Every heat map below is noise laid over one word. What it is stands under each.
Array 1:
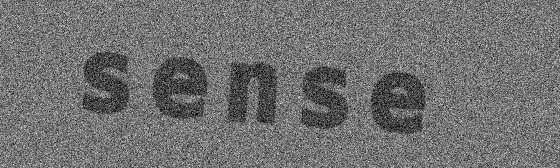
sense
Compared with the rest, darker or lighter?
darker
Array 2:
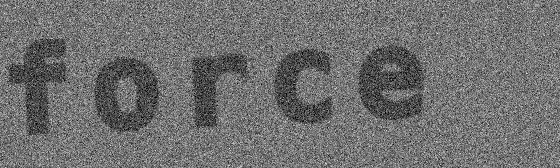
force
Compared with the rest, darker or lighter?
darker
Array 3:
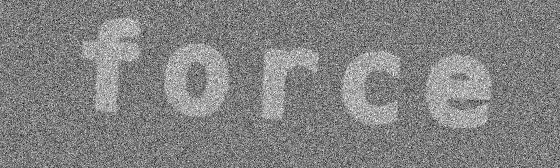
force
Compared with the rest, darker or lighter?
lighter
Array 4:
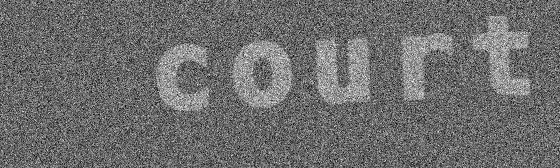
court
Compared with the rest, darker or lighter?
lighter
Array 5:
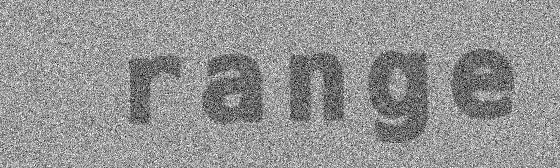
range
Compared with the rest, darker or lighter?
darker
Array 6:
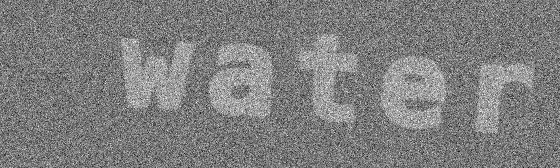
water
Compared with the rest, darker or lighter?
lighter
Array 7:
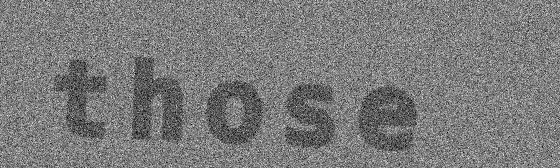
those
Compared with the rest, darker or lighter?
darker
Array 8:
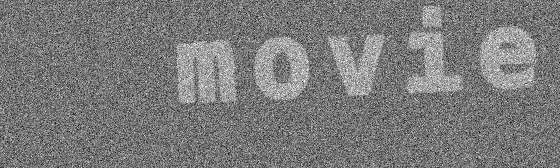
movie
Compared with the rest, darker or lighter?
lighter
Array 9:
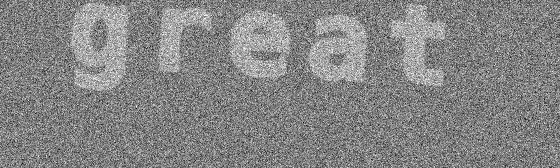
great
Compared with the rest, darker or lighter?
lighter
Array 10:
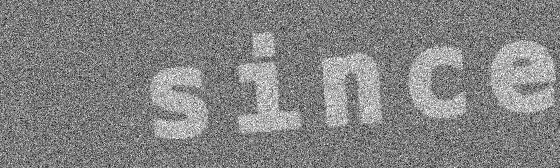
since
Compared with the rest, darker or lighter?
lighter
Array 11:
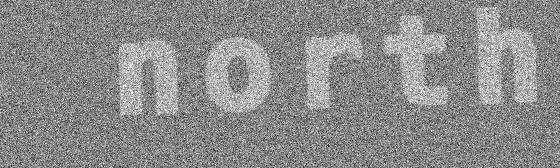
north
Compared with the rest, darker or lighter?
lighter
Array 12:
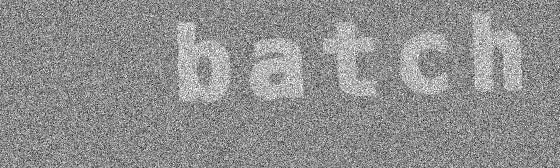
batch
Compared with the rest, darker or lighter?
lighter
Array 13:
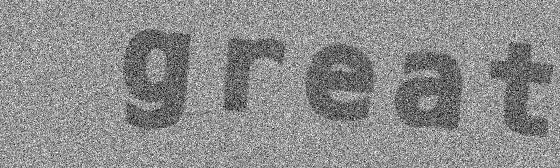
great
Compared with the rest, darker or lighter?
darker
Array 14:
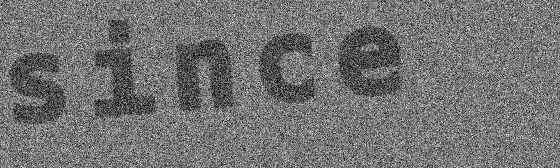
since
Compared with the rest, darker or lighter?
darker
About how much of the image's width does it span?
two thirds
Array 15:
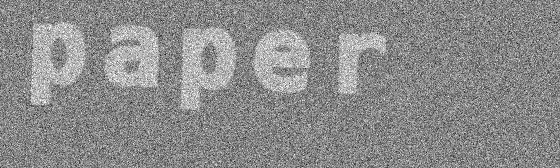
paper
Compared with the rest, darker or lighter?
lighter
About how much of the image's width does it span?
two thirds
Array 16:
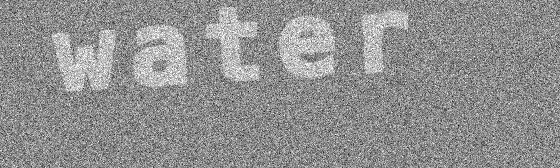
water
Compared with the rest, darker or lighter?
lighter
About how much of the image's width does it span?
two thirds
